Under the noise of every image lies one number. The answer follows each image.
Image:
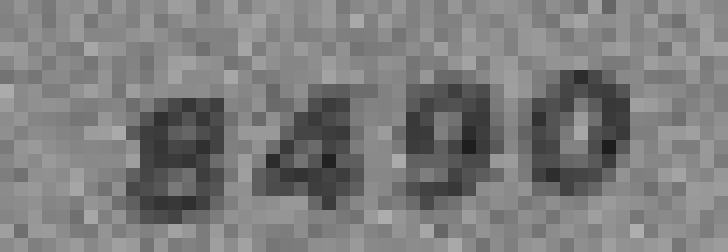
8490
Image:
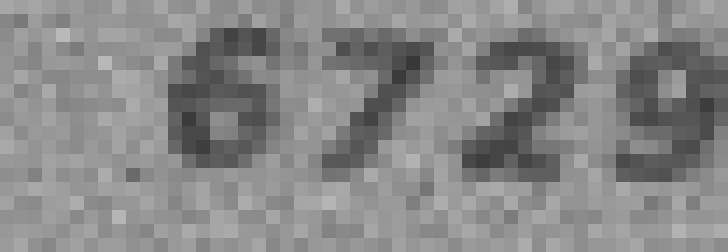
6729
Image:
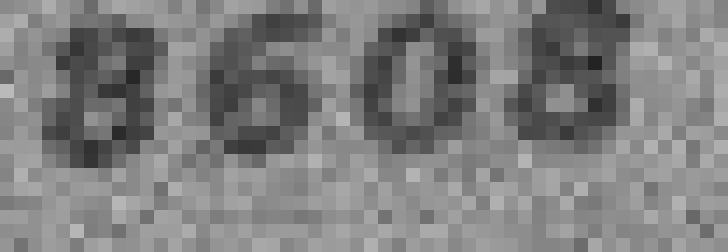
8608
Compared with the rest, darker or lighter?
darker
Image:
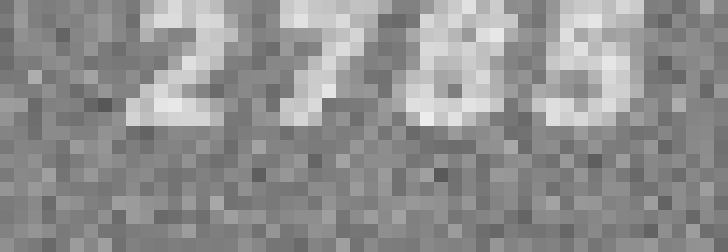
2785
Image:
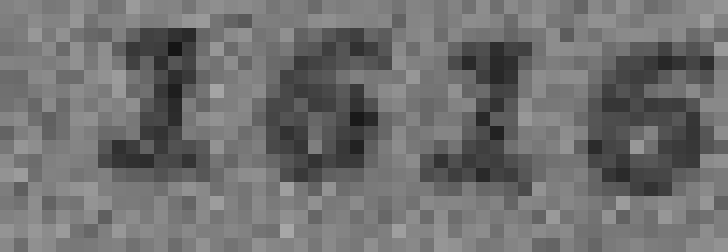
1616
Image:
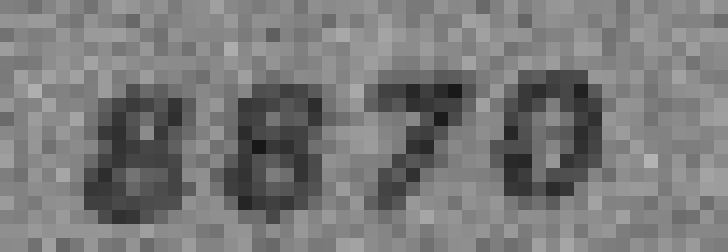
8870
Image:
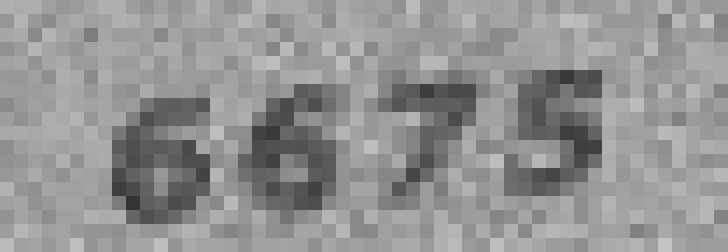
6675
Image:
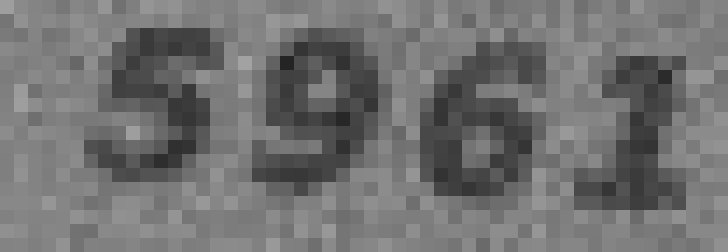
5961
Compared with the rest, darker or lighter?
darker
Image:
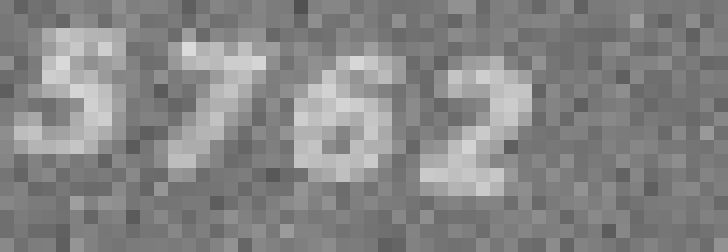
5762
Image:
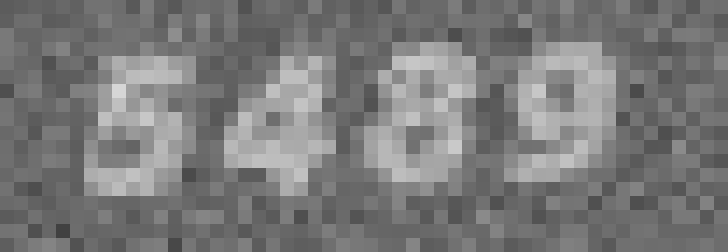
5489
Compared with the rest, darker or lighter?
lighter
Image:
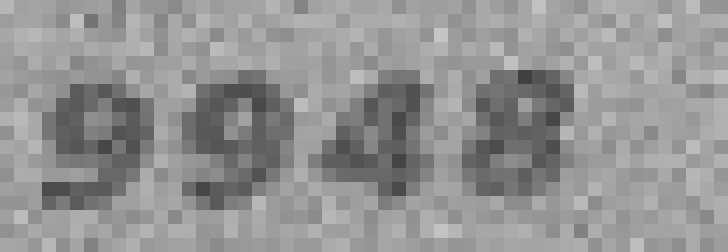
9948
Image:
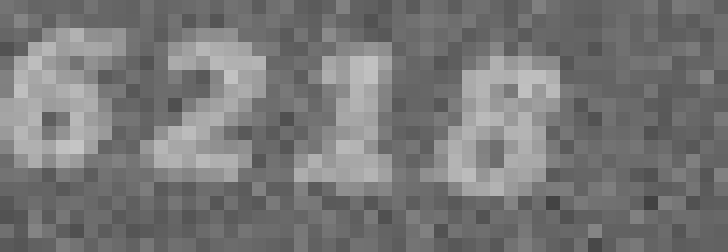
6218
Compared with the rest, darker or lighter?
lighter
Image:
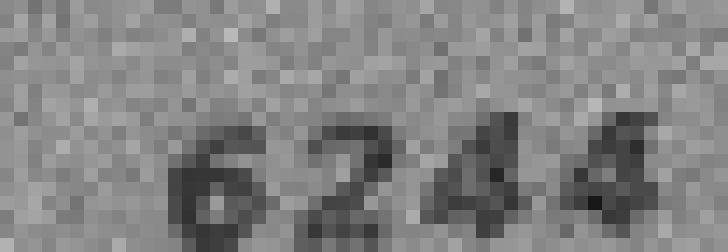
6244
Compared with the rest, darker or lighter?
darker
